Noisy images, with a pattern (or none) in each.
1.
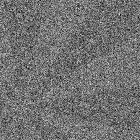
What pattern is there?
spokes from one point
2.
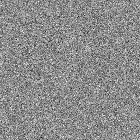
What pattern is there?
only noise
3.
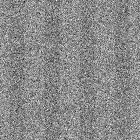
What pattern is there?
vertical stripes
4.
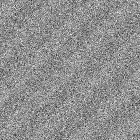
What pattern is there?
diagonal stripes
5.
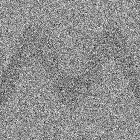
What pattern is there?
a wavy band
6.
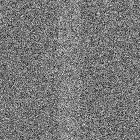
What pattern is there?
one vertical stripe
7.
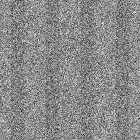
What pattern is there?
vertical stripes
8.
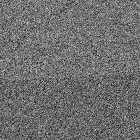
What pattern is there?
a sharp edge
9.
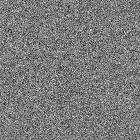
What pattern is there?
only noise
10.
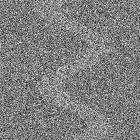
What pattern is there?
a wavy band
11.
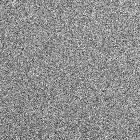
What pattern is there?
a smooth slope
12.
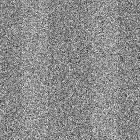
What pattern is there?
vertical stripes
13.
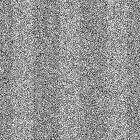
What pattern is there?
vertical stripes
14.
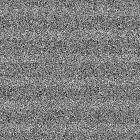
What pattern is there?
horizontal stripes
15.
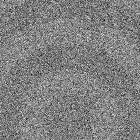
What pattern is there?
rings round one point
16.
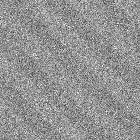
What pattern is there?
diagonal stripes
